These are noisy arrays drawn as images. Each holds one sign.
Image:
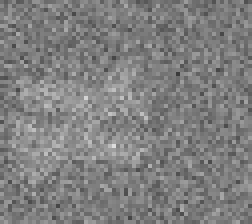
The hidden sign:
not-equal sign
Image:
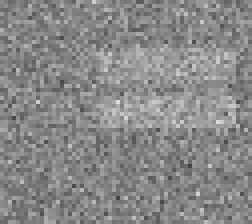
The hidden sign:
equals sign
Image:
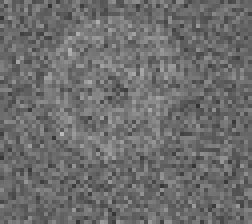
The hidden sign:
at sign
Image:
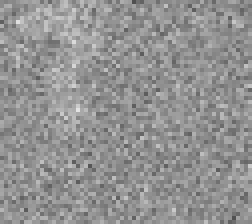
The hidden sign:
question mark
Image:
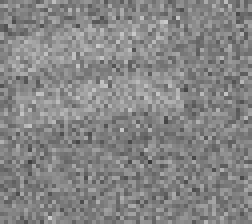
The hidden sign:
equals sign
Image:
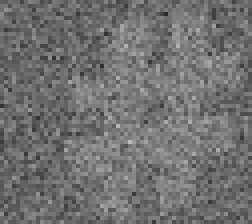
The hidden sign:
hash sign
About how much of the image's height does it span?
nearly all
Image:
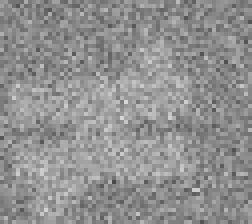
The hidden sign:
not-equal sign
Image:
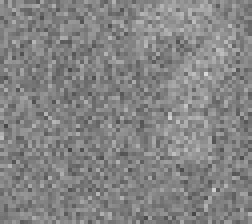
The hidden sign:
question mark
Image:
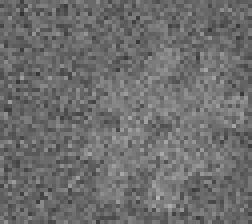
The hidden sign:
hash sign
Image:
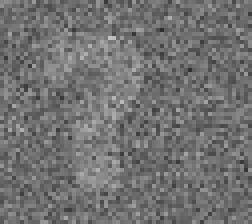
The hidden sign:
question mark
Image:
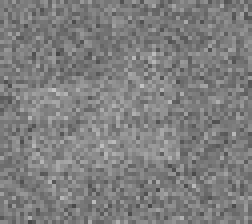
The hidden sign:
not-equal sign
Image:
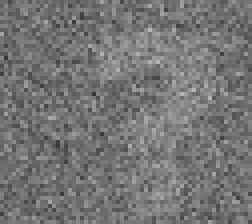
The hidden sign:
question mark
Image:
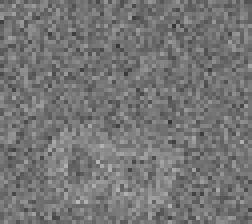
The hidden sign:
infinity sign
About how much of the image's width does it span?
half
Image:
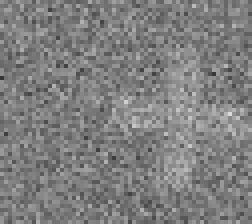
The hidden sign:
plus sign
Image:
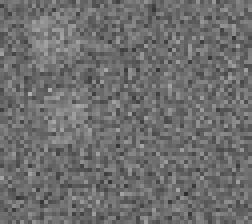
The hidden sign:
colon
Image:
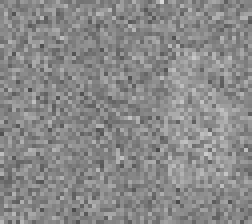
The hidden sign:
section sign
